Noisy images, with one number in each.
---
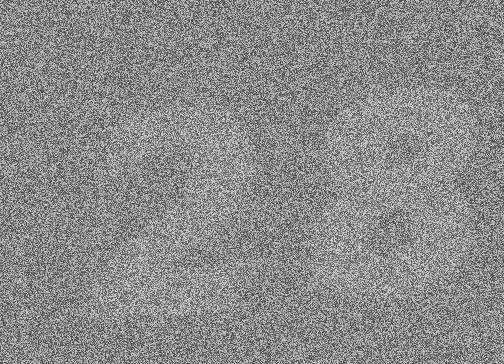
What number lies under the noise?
28
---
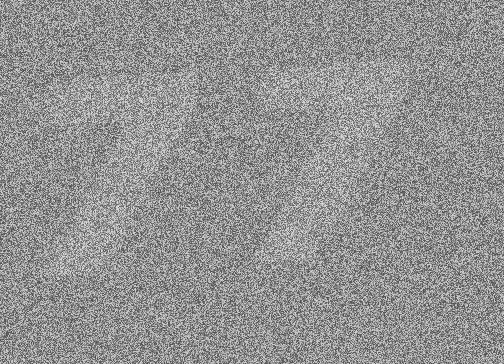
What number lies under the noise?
77
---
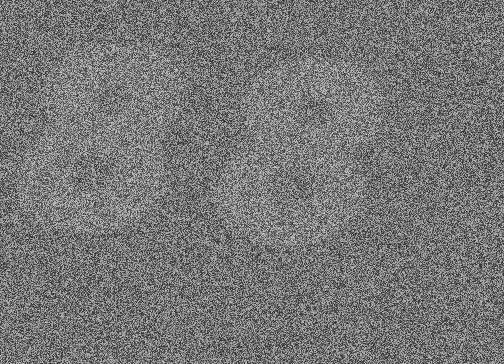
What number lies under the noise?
88
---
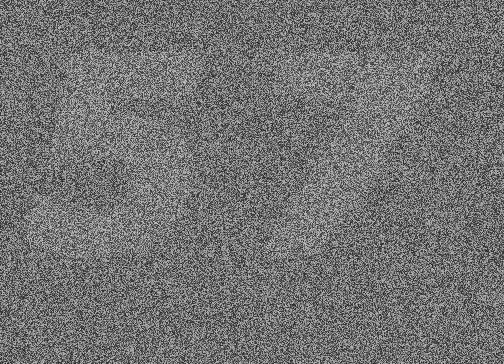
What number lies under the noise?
57
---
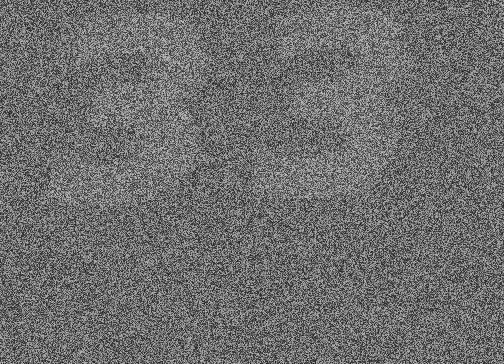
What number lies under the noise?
33
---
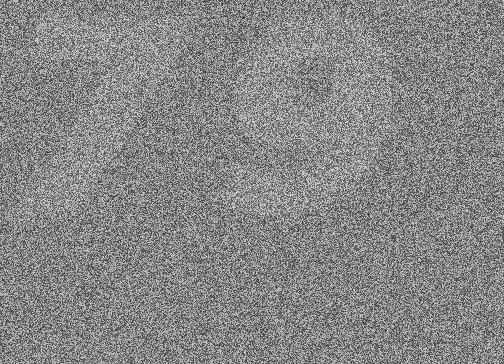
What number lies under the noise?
79
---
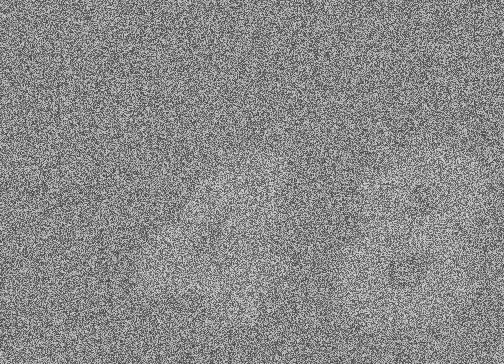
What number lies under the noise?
48
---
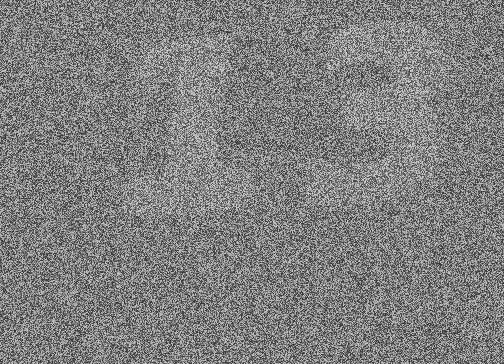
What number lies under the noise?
13
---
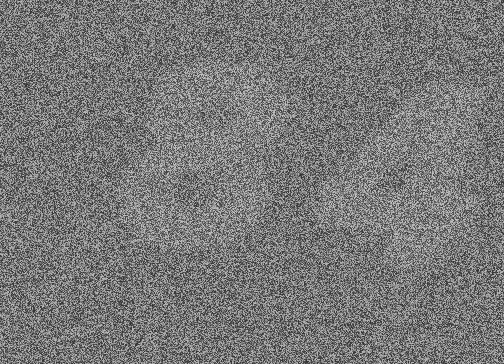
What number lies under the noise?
84
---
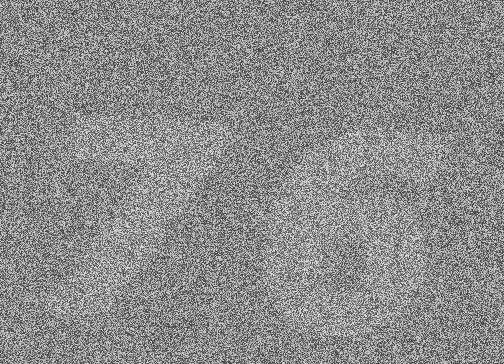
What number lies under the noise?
76
